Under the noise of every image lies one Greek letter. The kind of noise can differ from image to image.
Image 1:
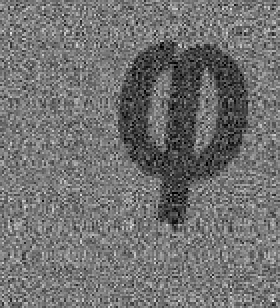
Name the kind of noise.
low rank plus noise
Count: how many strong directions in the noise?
three or four
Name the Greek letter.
phi
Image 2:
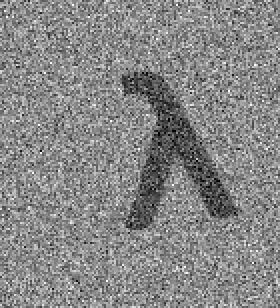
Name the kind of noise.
independent entries
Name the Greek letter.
lambda
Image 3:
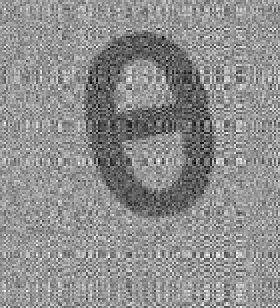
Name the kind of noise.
low rank plus noise
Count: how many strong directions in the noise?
one
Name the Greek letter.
theta
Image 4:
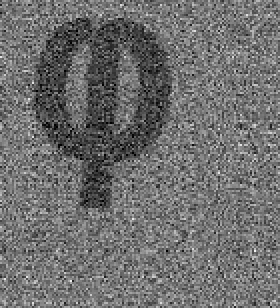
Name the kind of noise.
low rank plus noise
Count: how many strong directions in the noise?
five to eight
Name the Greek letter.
phi
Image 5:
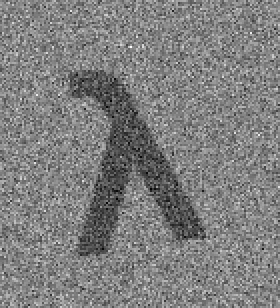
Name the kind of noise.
independent entries
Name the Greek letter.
lambda
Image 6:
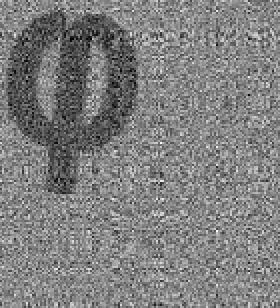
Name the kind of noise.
low rank plus noise
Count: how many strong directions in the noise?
three or four
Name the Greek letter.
phi
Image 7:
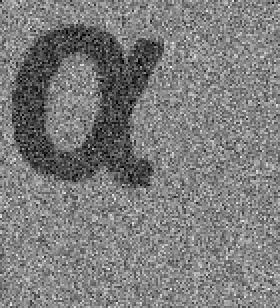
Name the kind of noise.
independent entries
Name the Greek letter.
alpha
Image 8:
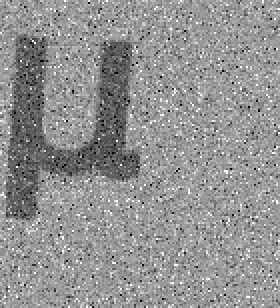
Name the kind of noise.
heavy tails
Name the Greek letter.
mu
